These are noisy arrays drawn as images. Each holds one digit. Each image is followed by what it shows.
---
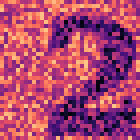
2
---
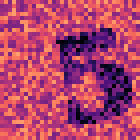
5
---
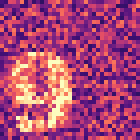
9
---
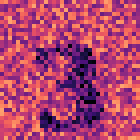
3
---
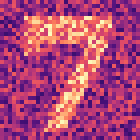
7
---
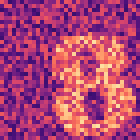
8
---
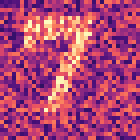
7
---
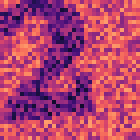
2
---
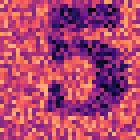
5
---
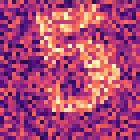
5
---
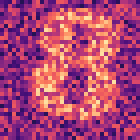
8
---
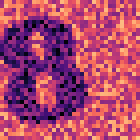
8
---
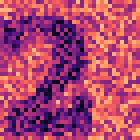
2
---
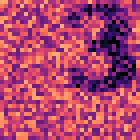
3
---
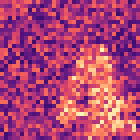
4
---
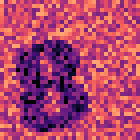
8
